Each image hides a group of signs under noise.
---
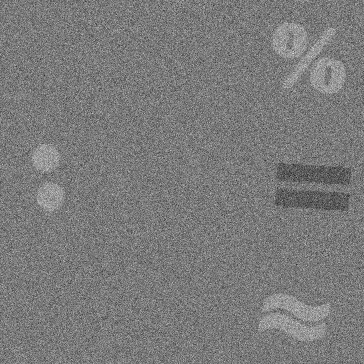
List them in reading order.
top right: light percent sign; middle left: light colon; middle right: dark equals sign; bottom right: light approximately sign
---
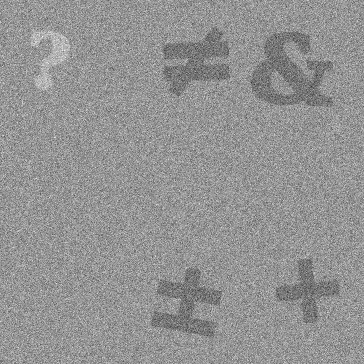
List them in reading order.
top left: light question mark; top middle: dark not-equal sign; top right: dark ampersand; bottom middle: dark plus-minus sign; bottom right: dark plus sign
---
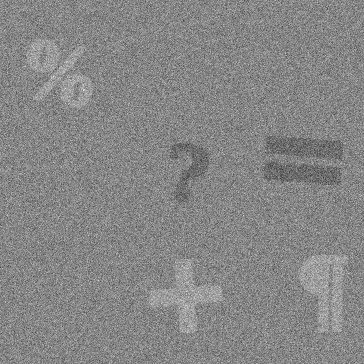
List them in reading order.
top left: light percent sign; centre: dark question mark; middle right: dark equals sign; bottom middle: light plus sign; bottom right: light pilcrow
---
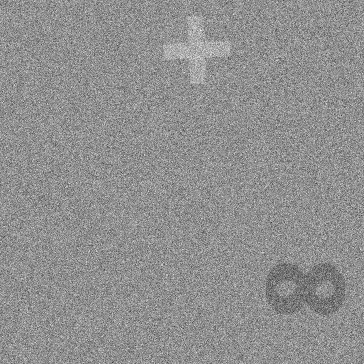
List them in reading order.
top middle: light plus sign; bottom right: dark infinity sign
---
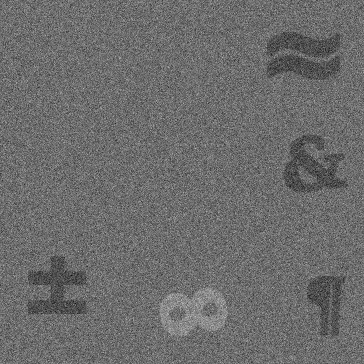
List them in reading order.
top right: dark approximately sign; middle right: dark ampersand; bottom left: dark plus-minus sign; bottom middle: light infinity sign; bottom right: dark pilcrow
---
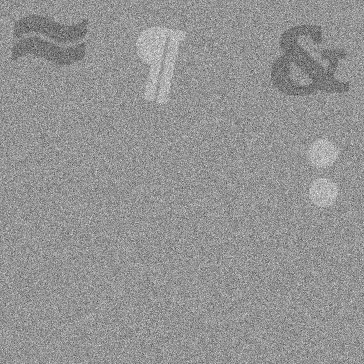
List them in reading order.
top left: dark approximately sign; top middle: light pilcrow; top right: dark ampersand; middle right: light colon
